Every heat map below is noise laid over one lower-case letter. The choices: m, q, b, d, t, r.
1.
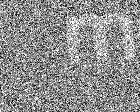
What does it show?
light m
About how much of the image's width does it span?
half
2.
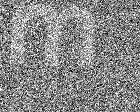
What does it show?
light m
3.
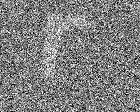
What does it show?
light r
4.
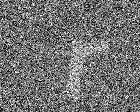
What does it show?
light r
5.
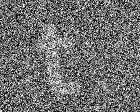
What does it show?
light t
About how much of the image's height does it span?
two thirds
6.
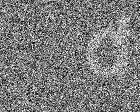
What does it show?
light d
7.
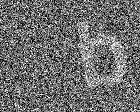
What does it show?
light b
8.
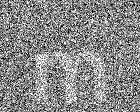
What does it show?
light m
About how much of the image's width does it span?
half
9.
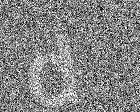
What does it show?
light d
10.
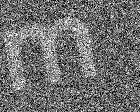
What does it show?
light m
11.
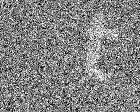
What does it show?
light t
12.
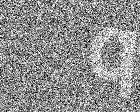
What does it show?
light q
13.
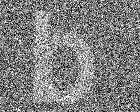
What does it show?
light b
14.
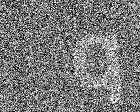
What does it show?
light q
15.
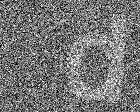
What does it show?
light d
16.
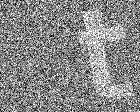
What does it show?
light t
